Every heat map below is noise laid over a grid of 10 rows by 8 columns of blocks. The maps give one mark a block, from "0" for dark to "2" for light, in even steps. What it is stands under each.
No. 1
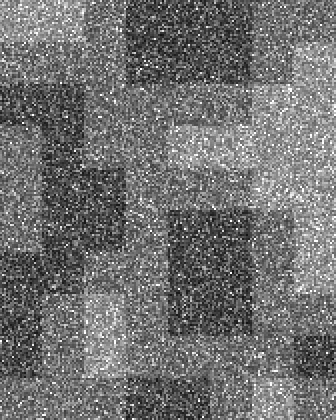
22100011
11100012
00111122
10112222
10011122
10010012
00110012
01210011
01211110
11100121
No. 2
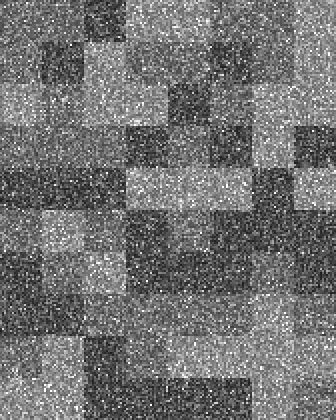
11022112
10211012
21220122
11101020
00022202
12101000
01200010
00111121
12012222
22000021
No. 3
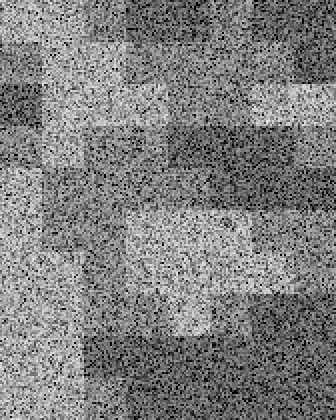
22100100
12211110
02221122
12110001
21111000
21122211
22122221
22112100
22000000
22100000
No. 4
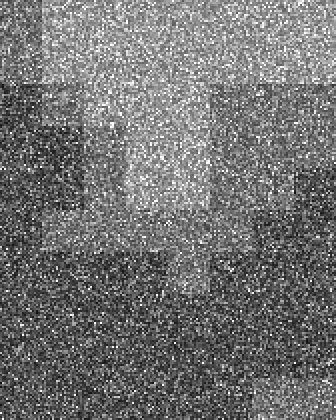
12222222
12222222
01222111
00122111
00122110
01111100
00001000
00000000
00000000
00000011
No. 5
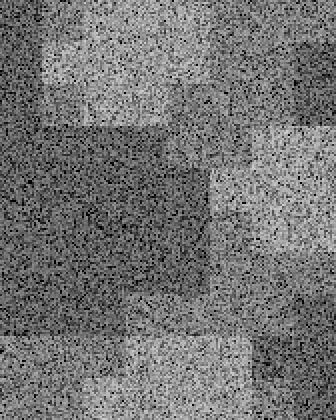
01222111
02222110
01221110
00001122
00000222
00000122
00000111
00011110
11122200
11222210
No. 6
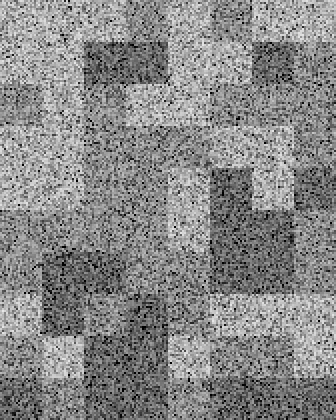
22212122
22002201
12122111
22111221
22112020
11112001
10011001
20101222
12002112
01001000
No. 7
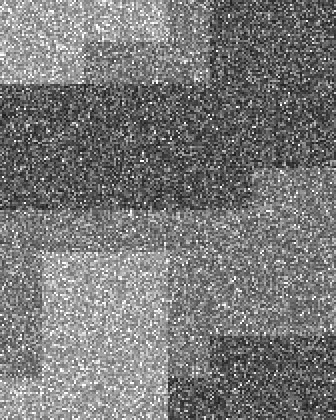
22221000
22111000
00000000
00000000
00000011
11111111
12221111
12221111
12221000
22220000
